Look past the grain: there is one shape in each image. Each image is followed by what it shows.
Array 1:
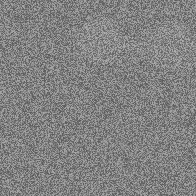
dumbbell
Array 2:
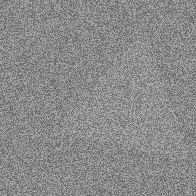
triangle
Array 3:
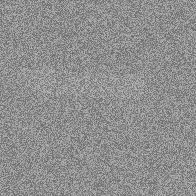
bar
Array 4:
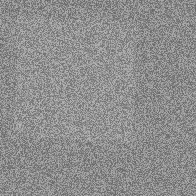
square
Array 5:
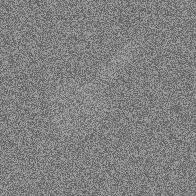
lollipop
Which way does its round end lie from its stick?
down and left
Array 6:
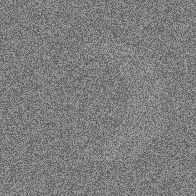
crescent
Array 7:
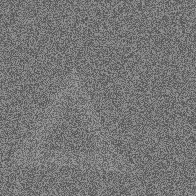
triangle frame
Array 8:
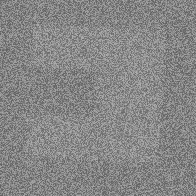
square with a notch
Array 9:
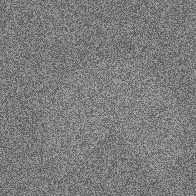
disc with a wedge cut out
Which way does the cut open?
down
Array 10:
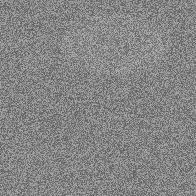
ellipse
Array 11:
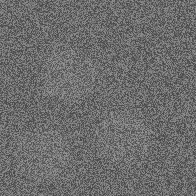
three dots
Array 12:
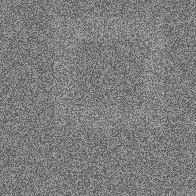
square frame
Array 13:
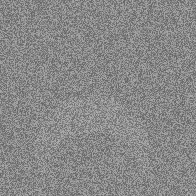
crescent
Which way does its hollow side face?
down
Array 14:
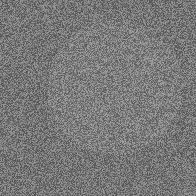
disc
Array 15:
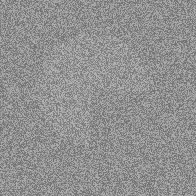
disc with a wedge cut out
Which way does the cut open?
down and right
